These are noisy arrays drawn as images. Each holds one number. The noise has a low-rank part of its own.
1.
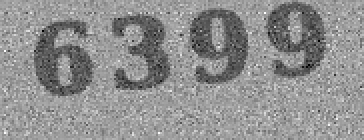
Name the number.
6399
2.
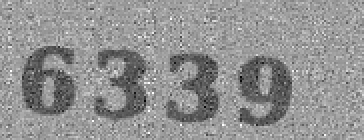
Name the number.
6339
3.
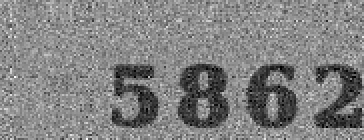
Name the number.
5862
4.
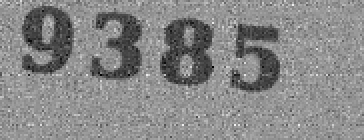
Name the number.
9385
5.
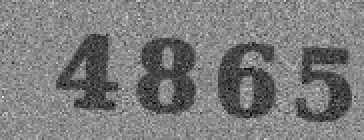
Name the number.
4865
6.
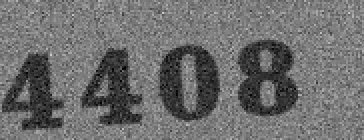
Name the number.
4408
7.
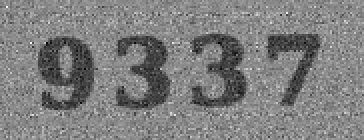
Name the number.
9337
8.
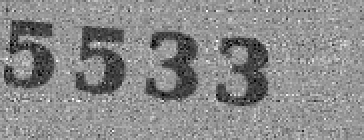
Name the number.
5533
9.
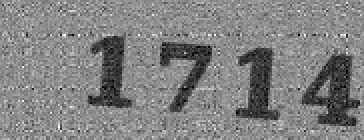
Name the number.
1714
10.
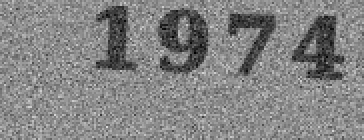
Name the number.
1974
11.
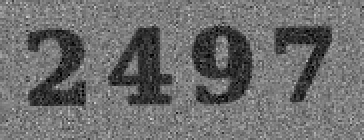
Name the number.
2497
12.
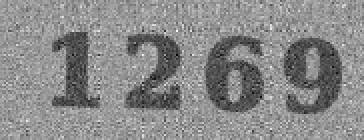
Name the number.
1269
